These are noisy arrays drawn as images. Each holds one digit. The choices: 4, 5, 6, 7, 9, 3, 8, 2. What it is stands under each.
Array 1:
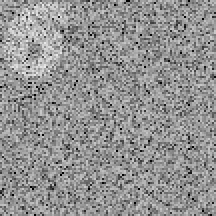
6
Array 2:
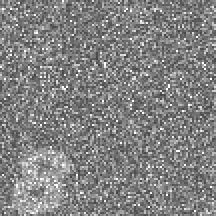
8
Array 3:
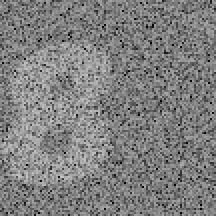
8
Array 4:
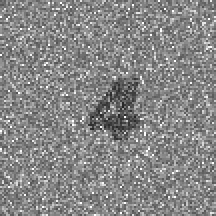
4
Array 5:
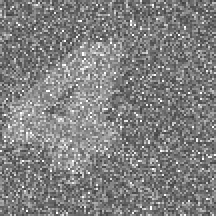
4
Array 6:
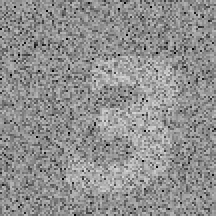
3
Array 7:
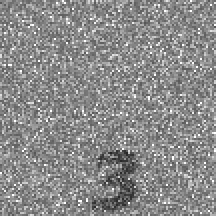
3
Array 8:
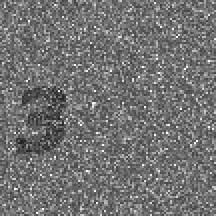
3
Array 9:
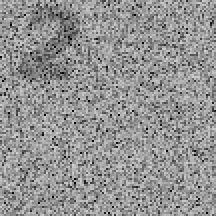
2
